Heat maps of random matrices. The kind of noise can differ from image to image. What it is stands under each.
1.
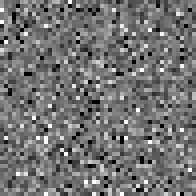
heavy tails
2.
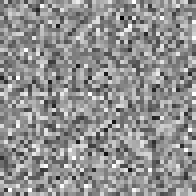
independent entries
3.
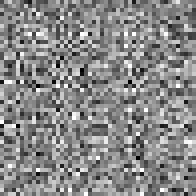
low rank plus noise
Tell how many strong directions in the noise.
two
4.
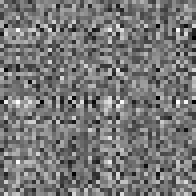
low rank plus noise
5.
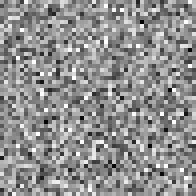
independent entries
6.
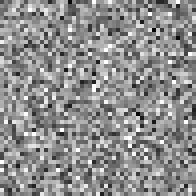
independent entries
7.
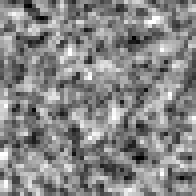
blotchy
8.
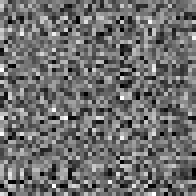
low rank plus noise
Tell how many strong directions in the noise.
three or four
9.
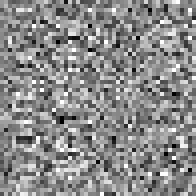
low rank plus noise
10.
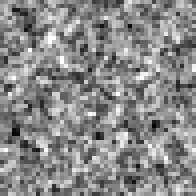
blotchy
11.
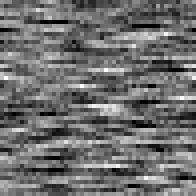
streaked along the rows
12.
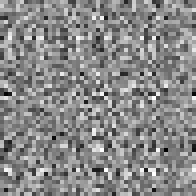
low rank plus noise
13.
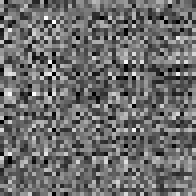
low rank plus noise
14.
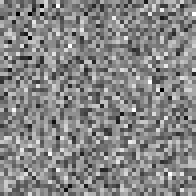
independent entries
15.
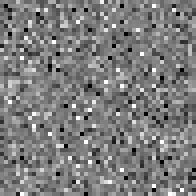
heavy tails
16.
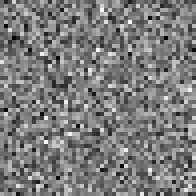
independent entries
